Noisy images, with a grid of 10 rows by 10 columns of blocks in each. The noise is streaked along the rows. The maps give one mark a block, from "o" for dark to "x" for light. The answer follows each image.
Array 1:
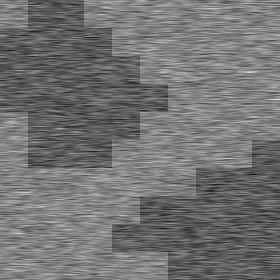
x o o x x x x x x x
o o o o x x x x x x
o o o o o x x x x x
o o o o o o x x x x
x o o o o x x x x x
x o o o x x x x x o
x x x x x x x o o o
x x x x x o o o o o
x x x x o o o o o o
x x x x x x o o o o
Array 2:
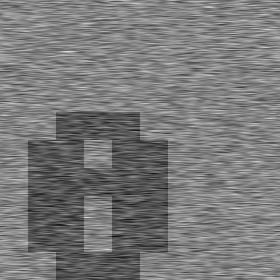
x x x x x x x x x x
x x x x x x x x x x
x x x x x x x x x x
x x x x x x x x x x
x x o o o x x x x x
x o o x o o x x x x
x o o o o o x x x x
x o o x o o x x x x
x o o x o o x x x x
x x o o o x x x x x
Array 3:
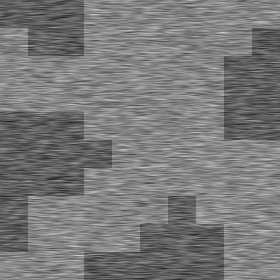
o o o x x x x x x x
x o o x x x x x x o
x x x x x x x x o o
x x x x x x x x o o
o o o x x x x x o o
o o o o x x x x x x
o o o x x x x x x x
o x x x x x o x x x
o x x x x o o o x x
x x x o o o o o x x
